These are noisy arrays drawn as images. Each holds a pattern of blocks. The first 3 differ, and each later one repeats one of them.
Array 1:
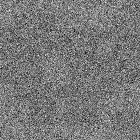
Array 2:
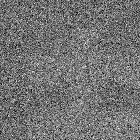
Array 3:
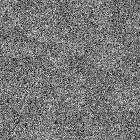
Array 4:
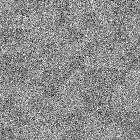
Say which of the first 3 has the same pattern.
3
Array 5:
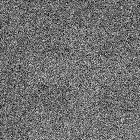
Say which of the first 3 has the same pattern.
2
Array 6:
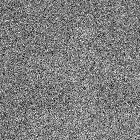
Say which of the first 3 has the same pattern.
2
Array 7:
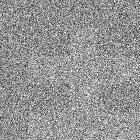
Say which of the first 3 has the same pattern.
2
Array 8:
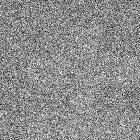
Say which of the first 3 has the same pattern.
2
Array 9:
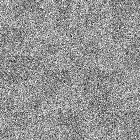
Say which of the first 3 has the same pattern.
3
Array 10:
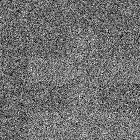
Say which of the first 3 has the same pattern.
2
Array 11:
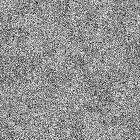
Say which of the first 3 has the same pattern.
3
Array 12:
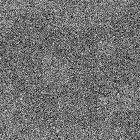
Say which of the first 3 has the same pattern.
1
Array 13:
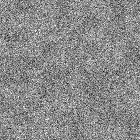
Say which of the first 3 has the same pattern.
3
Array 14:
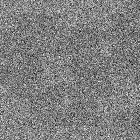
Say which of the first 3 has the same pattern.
1
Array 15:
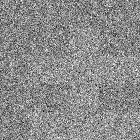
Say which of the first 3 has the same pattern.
2
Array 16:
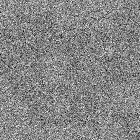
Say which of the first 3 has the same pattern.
1
